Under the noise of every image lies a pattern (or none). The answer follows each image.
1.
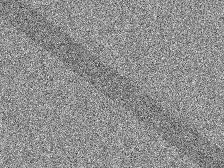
a diagonal band
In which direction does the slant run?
top left to bottom right
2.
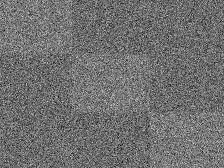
blocks along the diagonal
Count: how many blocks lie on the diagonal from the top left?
3
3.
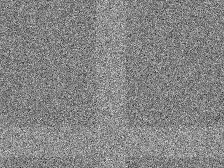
bands of rows crossing bands of columns
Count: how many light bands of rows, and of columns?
1 and 1
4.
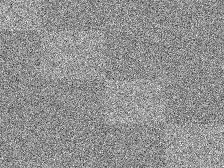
blocks along the diagonal
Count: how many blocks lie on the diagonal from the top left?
4
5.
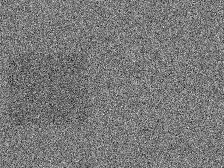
one block
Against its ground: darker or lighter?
darker
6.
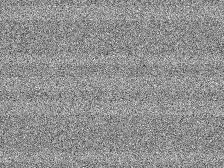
bands of rows
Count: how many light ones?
5
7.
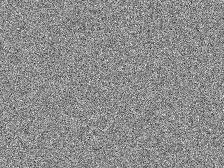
only noise
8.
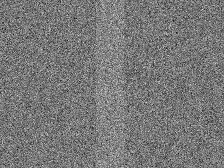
one band of columns
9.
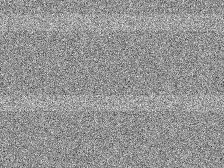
bands of rows
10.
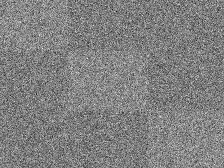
blocks along the diagonal
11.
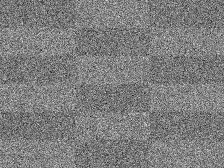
a checkerboard
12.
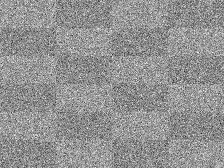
a checkerboard
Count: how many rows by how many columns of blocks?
6 by 4
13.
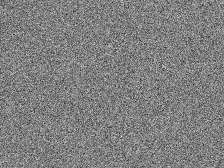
only noise
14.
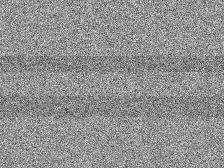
bands of rows
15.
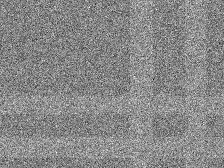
bands of rows crossing bands of columns
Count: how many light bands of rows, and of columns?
2 and 2
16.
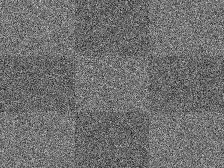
a checkerboard
